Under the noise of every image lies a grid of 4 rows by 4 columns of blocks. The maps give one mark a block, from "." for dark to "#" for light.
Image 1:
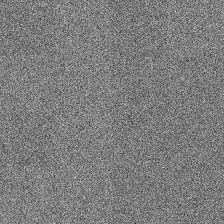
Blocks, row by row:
.#.#
##..
.#..
##..
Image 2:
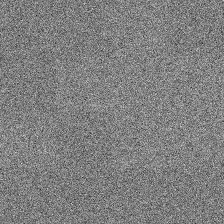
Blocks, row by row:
..#.
.###
#.##
....
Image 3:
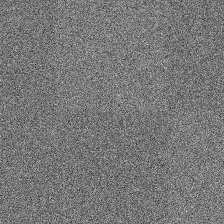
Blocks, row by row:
.##.
.##.
...#
...#
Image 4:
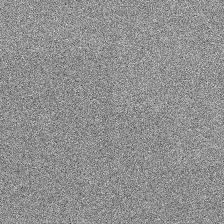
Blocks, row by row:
####
..##
...#
....
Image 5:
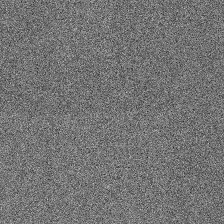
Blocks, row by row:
.#..
....
###.
###.
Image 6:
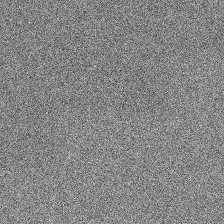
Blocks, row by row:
....
...#
.###
####
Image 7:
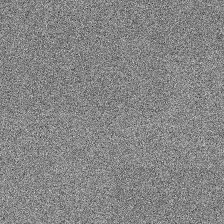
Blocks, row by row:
....
...#
####
##..
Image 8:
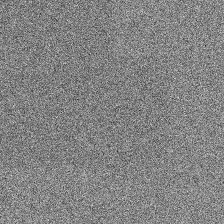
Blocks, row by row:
..##
...#
...#
####
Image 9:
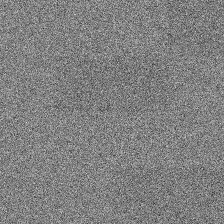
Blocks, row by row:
###.
#..#
####
##..
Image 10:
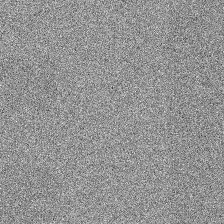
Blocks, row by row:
###.
.##.
###.
.##.
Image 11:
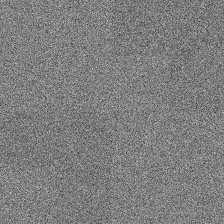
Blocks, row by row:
##..
###.
..##
#.##
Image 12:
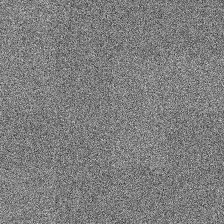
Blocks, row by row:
#...
#.##
..#.
#...
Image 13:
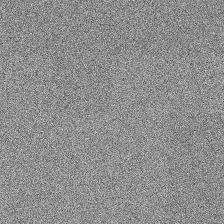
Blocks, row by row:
....
#.##
###.
###.
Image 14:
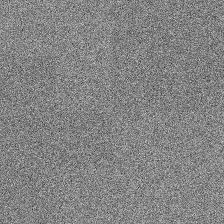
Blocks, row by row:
##..
.#..
..##
.###
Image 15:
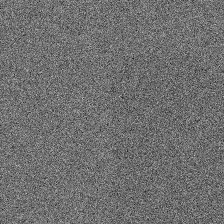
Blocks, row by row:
####
##..
##..
##..
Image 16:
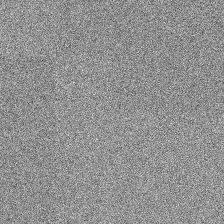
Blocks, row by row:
#...
.#..
.###
.###
